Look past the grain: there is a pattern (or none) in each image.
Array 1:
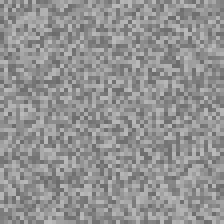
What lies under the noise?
only noise
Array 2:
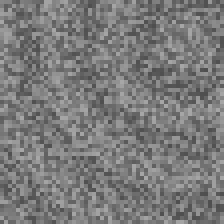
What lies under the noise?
rings round one point
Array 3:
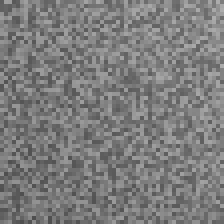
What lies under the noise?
a smooth slope
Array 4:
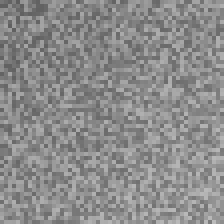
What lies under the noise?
a smooth slope
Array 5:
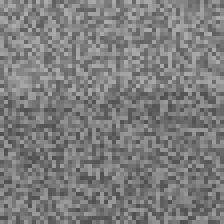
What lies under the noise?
a sharp edge
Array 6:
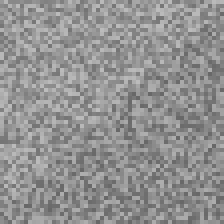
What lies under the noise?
a sharp edge
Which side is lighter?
top left
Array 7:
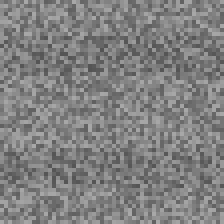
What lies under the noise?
horizontal stripes
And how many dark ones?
2
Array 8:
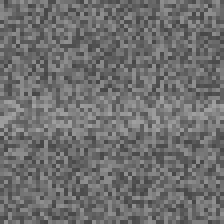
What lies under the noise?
one horizontal stripe
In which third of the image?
middle
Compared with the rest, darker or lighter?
lighter
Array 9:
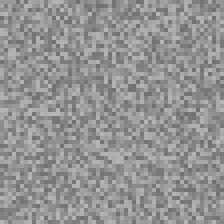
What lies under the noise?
only noise
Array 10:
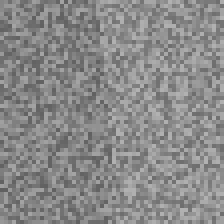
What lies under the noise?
a sharp edge
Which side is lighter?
right
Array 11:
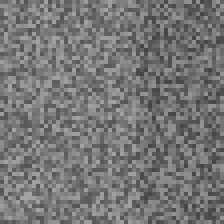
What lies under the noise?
a sharp edge
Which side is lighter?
left
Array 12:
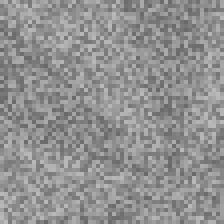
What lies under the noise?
spokes from one point
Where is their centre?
bottom right
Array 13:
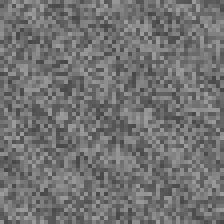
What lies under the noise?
diagonal stripes
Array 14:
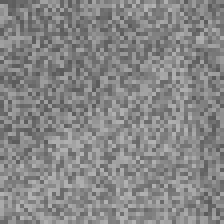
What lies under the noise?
spokes from one point
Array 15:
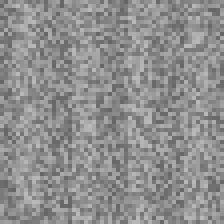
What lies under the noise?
vertical stripes
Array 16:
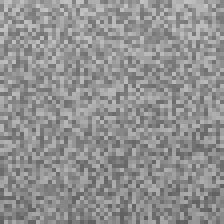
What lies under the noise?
a smooth slope
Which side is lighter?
top
